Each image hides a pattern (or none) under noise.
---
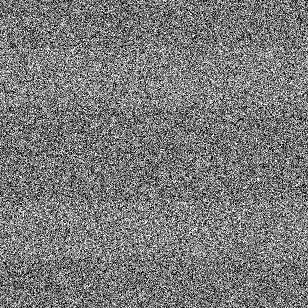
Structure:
horizontal stripes
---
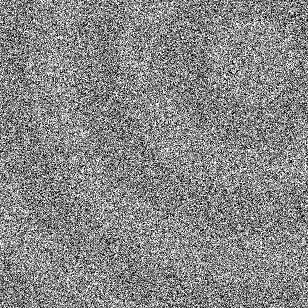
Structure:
rings round one point
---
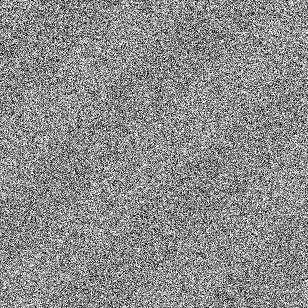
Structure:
diagonal stripes
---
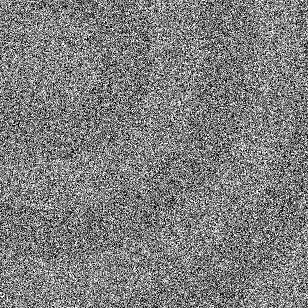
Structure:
rings round one point
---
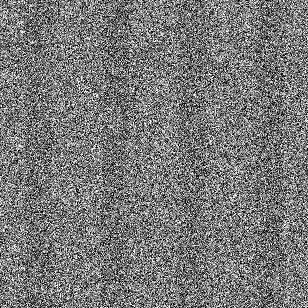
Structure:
vertical stripes
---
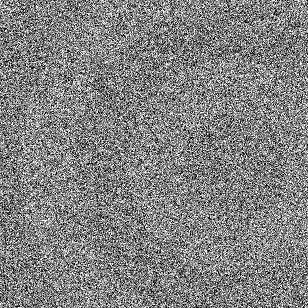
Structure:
rings round one point
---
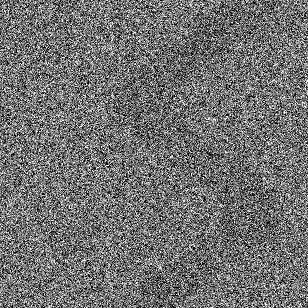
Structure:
a wavy band
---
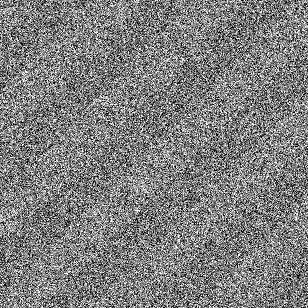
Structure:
diagonal stripes
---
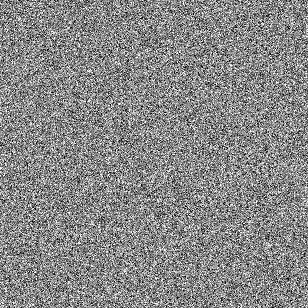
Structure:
only noise
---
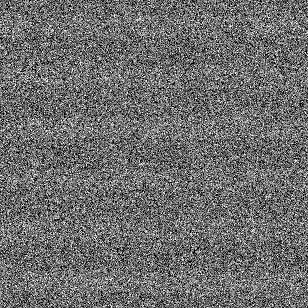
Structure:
horizontal stripes
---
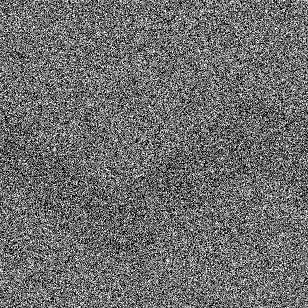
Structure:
a wavy band
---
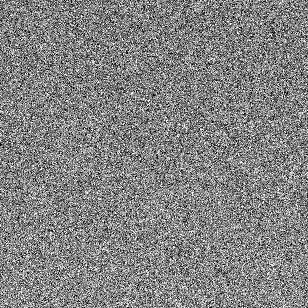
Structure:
a smooth slope
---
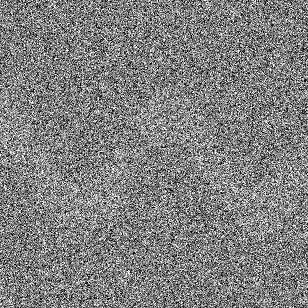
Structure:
a wavy band
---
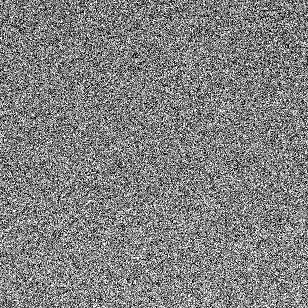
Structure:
a smooth slope
